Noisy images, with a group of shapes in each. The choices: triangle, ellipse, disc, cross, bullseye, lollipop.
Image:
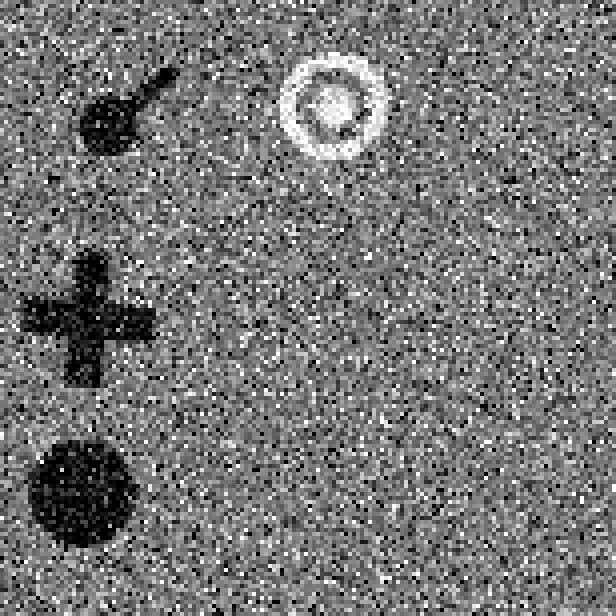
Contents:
top left: dark lollipop; top middle: light bullseye; middle left: dark cross; bottom left: dark disc
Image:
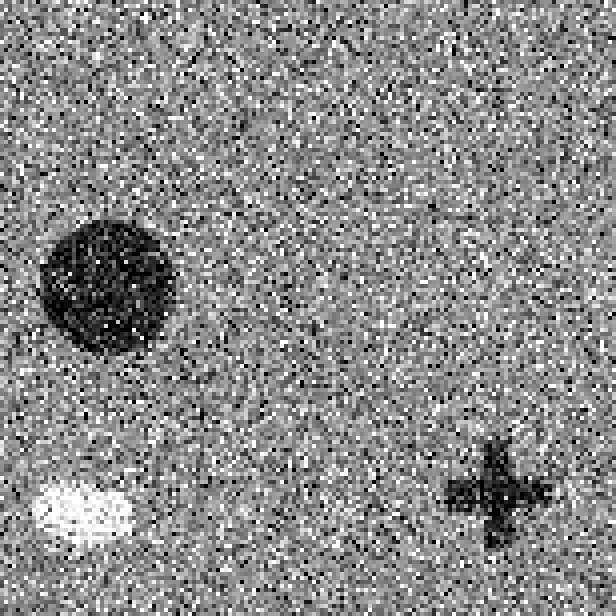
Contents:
middle left: dark disc; bottom left: light ellipse; bottom right: dark cross
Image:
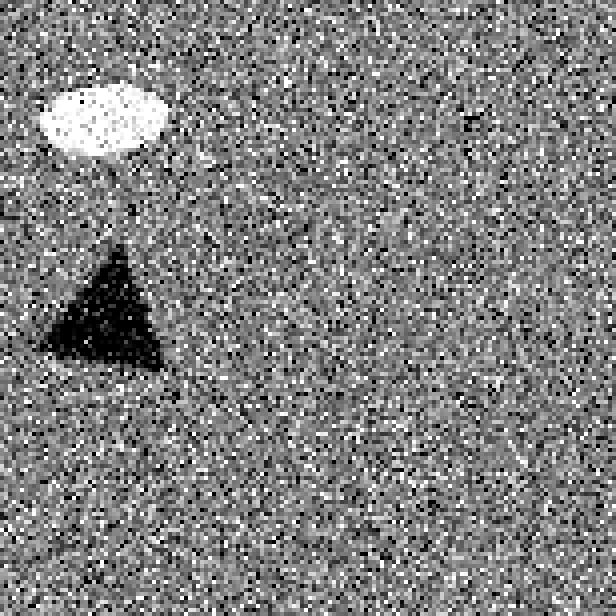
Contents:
top left: light ellipse; middle left: dark triangle
